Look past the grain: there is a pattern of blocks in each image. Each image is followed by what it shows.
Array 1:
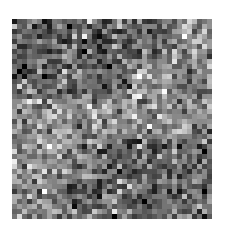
the same after a half turn
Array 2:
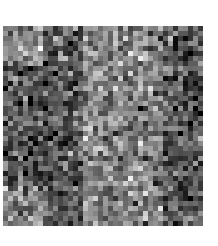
top and bottom mirror each other
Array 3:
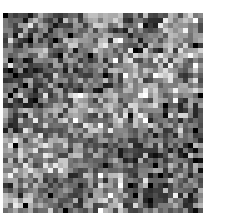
the same after a half turn
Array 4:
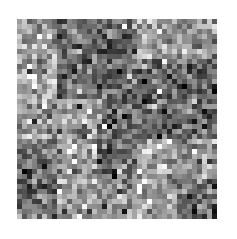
no symmetry
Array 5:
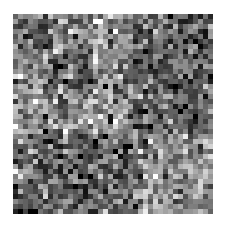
mirrored about the diagonal from the top left
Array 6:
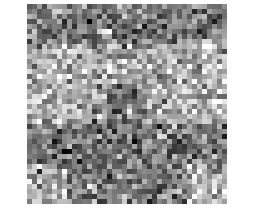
left and right mirror each other
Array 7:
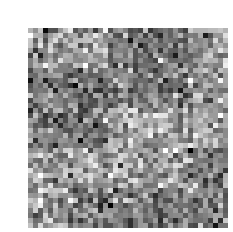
no symmetry
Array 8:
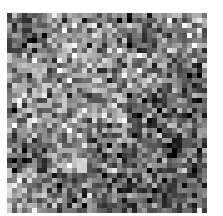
mirrored about the diagonal from the top left
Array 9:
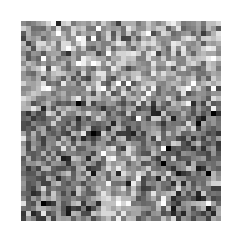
left and right mirror each other
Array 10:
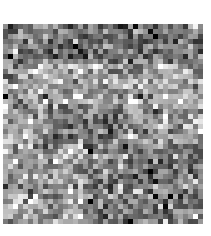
no symmetry
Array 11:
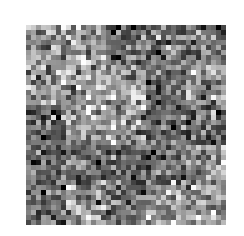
mirrored about the diagonal from the top left
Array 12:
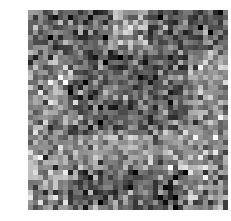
left and right mirror each other
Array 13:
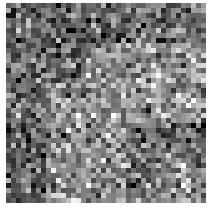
mirrored about the diagonal from the top left
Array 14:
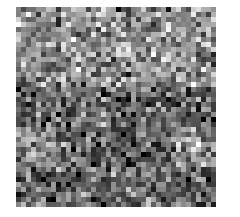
left and right mirror each other
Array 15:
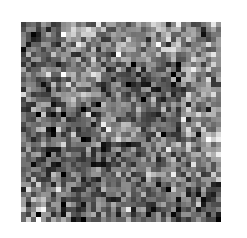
mirrored about the diagonal from the bottom left
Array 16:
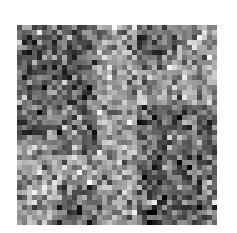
the same after a half turn
